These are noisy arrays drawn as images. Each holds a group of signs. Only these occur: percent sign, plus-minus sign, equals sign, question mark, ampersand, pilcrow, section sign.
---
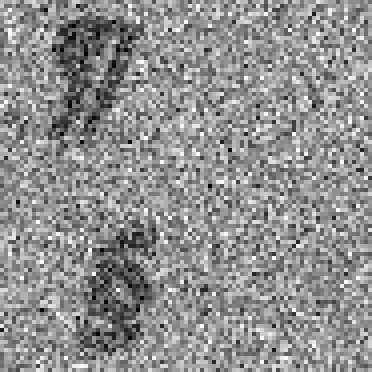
top left: dark pilcrow; bottom left: dark section sign
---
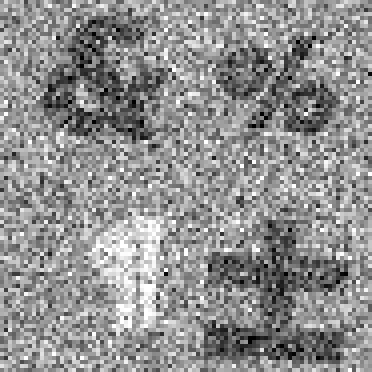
top left: dark ampersand; top right: dark percent sign; bottom left: light pilcrow; bottom right: dark plus-minus sign
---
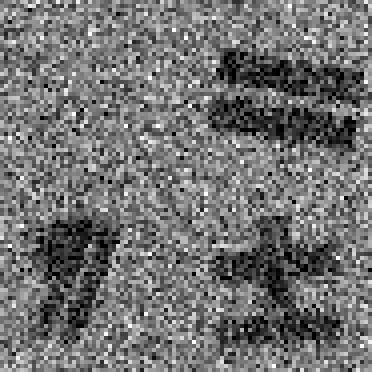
top right: dark equals sign; bottom left: dark pilcrow; bottom right: dark plus-minus sign
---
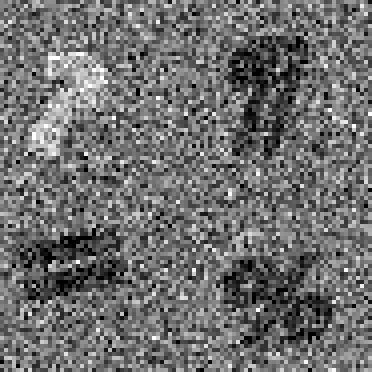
top left: light question mark; top right: dark pilcrow; bottom left: dark equals sign; bottom right: dark percent sign
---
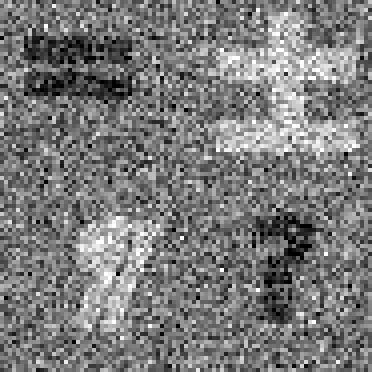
top left: dark equals sign; top right: light plus-minus sign; bottom left: light pilcrow; bottom right: dark question mark
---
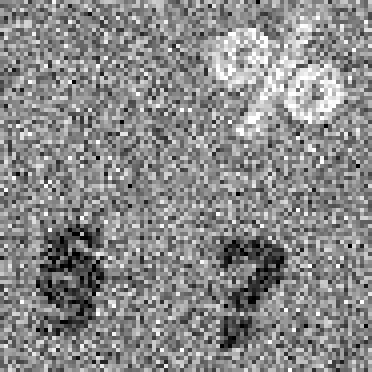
top right: light percent sign; bottom left: dark section sign; bottom right: dark question mark
